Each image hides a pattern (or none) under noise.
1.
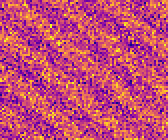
diagonal stripes
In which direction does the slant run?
top left to bottom right
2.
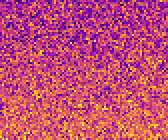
a smooth slope
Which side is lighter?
bottom
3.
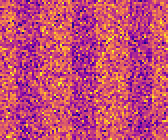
vertical stripes
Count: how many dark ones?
3
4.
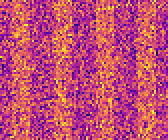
vertical stripes
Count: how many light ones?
4
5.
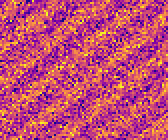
diagonal stripes
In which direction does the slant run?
bottom left to top right
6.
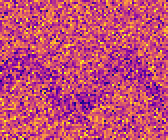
a wavy band
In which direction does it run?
left to right
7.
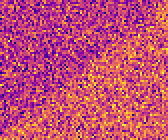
a sharp edge
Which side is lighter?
bottom right
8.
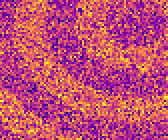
rings round one point
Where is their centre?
top right
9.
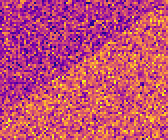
a sharp edge
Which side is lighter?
bottom right
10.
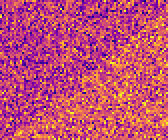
a sharp edge
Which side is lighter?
bottom right
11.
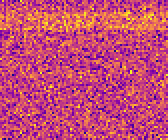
one horizontal stripe
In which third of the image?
top
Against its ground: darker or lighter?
lighter
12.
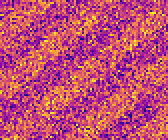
diagonal stripes
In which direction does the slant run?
bottom left to top right
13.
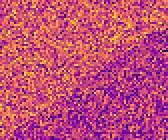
a sharp edge
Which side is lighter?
top left
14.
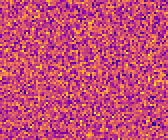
only noise
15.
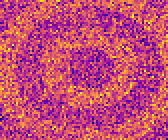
rings round one point
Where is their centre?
centre
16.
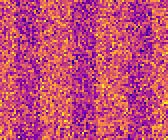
vertical stripes
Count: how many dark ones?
3
